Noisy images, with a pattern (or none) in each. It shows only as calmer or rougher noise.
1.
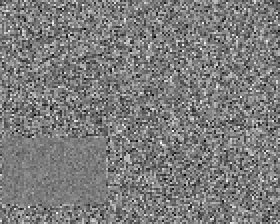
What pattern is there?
one block
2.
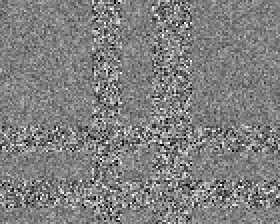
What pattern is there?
bands of rows crossing bands of columns
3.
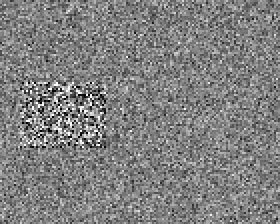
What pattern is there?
one block
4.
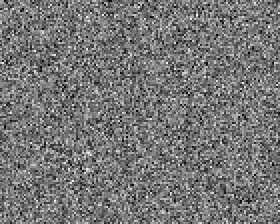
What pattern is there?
only noise
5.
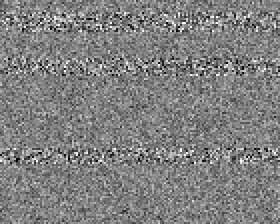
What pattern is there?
bands of rows
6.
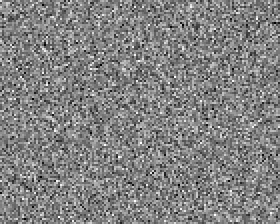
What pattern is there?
only noise
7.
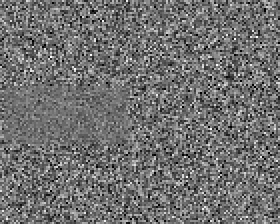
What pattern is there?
one block
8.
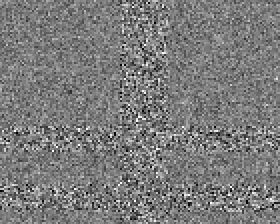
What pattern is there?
bands of rows crossing bands of columns
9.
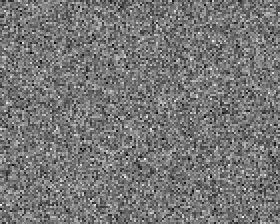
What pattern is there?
only noise
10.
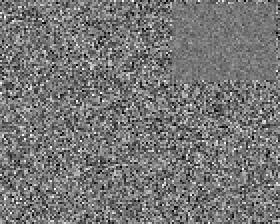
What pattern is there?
one block
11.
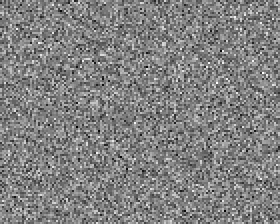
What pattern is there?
only noise
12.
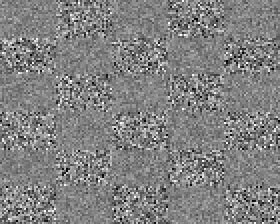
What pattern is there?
a checkerboard
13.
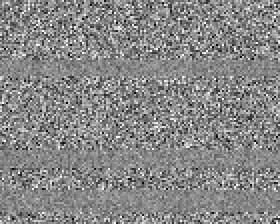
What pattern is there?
bands of rows
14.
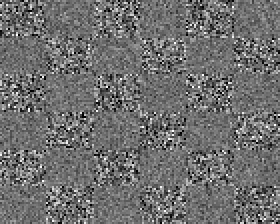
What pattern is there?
a checkerboard
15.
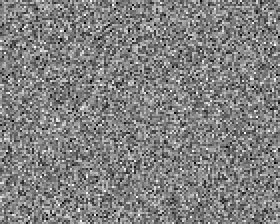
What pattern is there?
only noise
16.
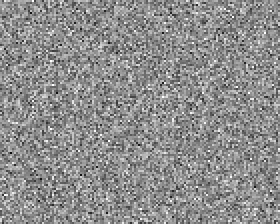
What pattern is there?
only noise
